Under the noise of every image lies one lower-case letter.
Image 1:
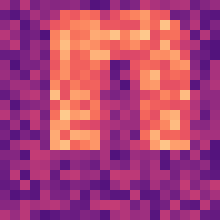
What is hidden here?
light n
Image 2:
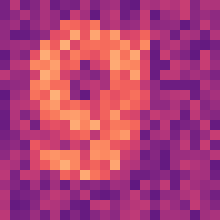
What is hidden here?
light g
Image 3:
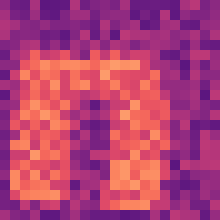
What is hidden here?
light n
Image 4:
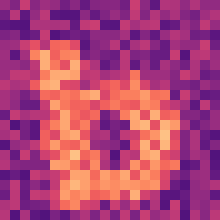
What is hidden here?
light b
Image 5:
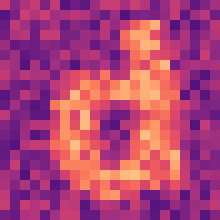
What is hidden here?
light d
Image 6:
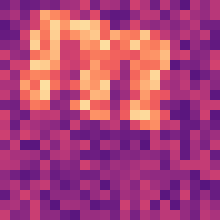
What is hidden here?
light m
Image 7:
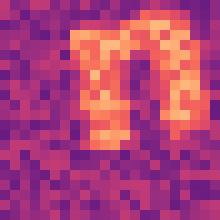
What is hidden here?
light n
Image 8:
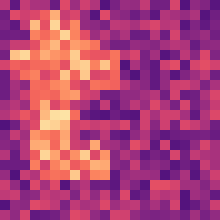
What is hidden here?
light t
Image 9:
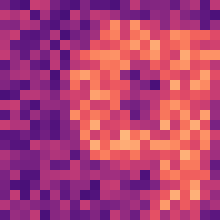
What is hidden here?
light q
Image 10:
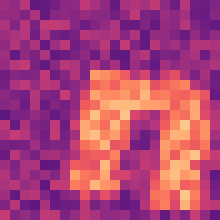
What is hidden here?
light n
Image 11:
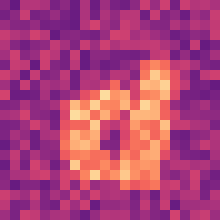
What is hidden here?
light d
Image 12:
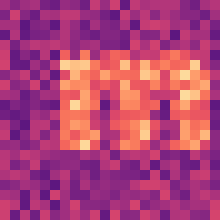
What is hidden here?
light m
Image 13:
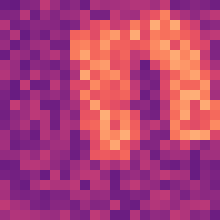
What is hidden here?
light n
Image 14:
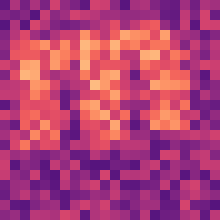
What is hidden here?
light m
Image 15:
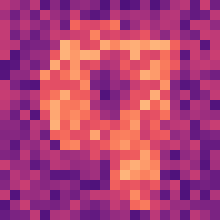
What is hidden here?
light q
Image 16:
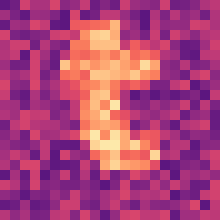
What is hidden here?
light t
